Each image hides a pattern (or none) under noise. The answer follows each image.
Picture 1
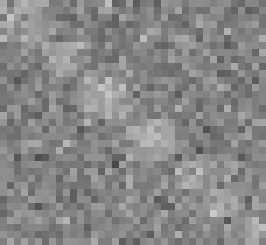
blocks along the diagonal
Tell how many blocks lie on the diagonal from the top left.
7
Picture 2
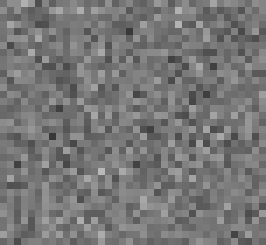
only noise
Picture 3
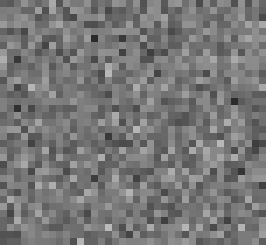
only noise
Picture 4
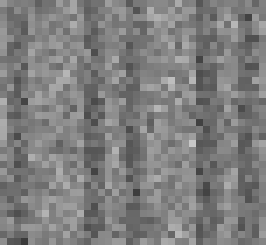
bands of columns
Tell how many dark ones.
5
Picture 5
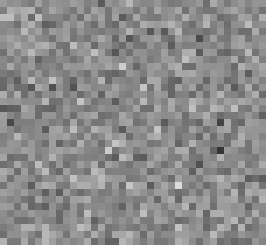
only noise
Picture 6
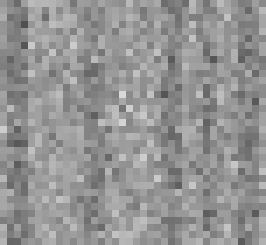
bands of columns
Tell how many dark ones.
5
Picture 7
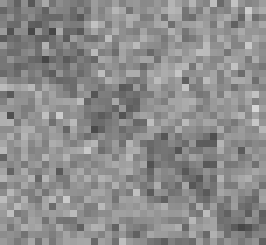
blocks along the diagonal
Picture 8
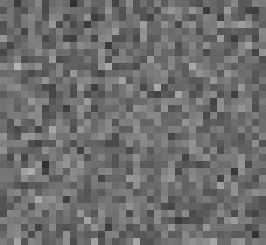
only noise
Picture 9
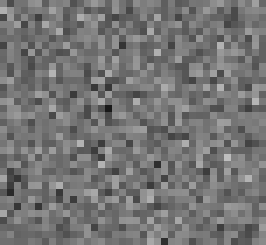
only noise
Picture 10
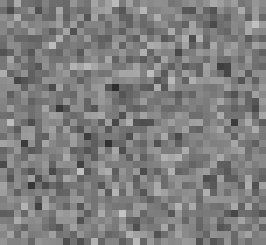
only noise
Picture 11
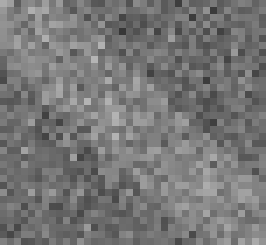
a diagonal band
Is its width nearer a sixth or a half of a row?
a half
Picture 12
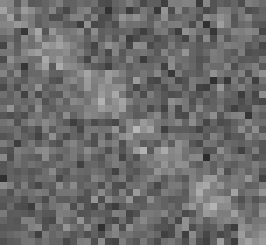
blocks along the diagonal
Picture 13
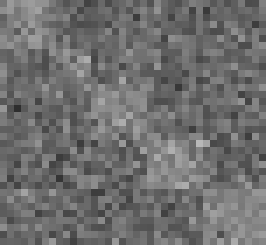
blocks along the diagonal
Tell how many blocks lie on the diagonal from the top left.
5
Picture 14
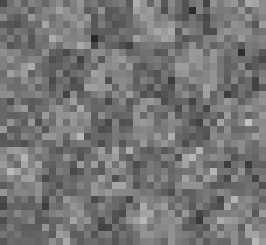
a checkerboard
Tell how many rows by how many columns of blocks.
5 by 6
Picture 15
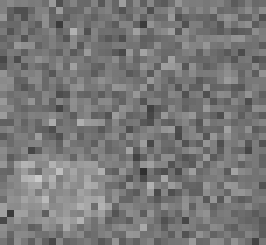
one block
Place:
bottom left
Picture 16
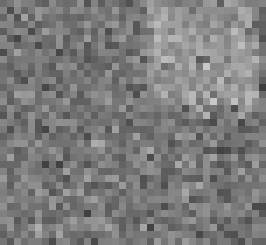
one block
